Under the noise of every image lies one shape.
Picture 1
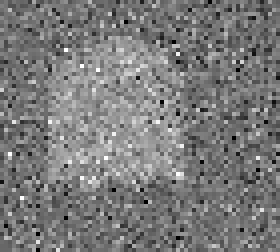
ghost
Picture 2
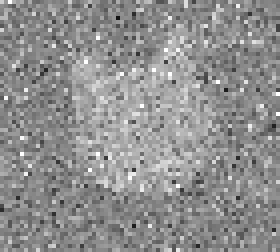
cat's head
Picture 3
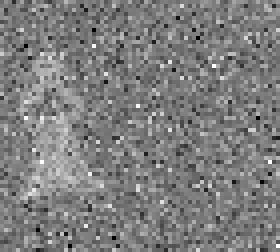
chess bishop
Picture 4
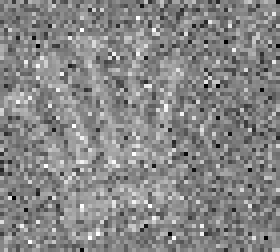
chess queen
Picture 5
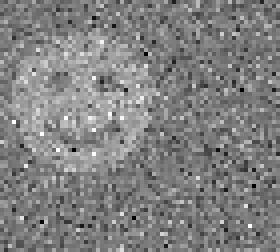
smiling face
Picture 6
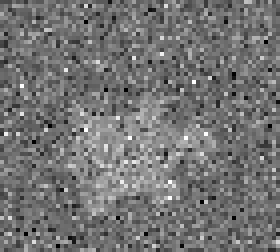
turtle
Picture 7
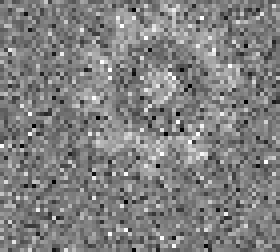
gear
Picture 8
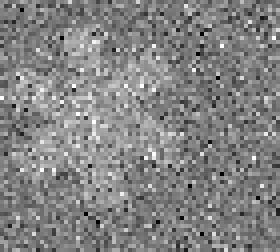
asterisk
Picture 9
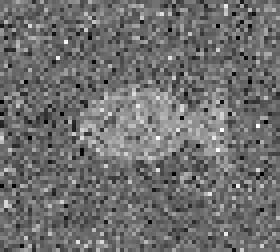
fish
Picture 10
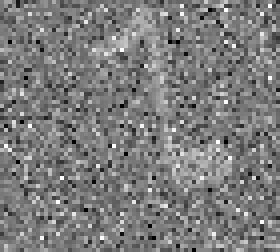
musical note
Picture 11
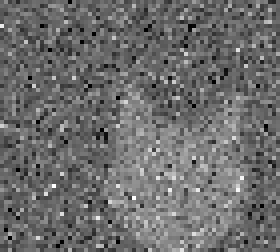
cat's head
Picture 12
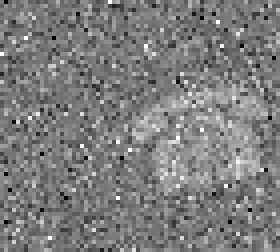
telephone
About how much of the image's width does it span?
half
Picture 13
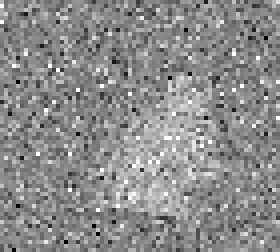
chess knight
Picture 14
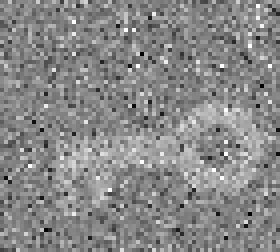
key
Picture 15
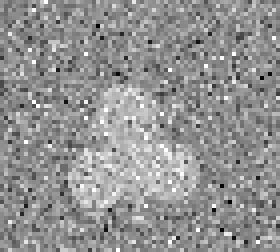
club
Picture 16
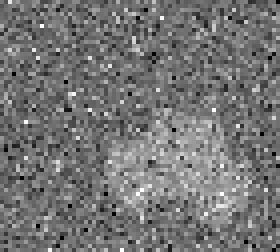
car
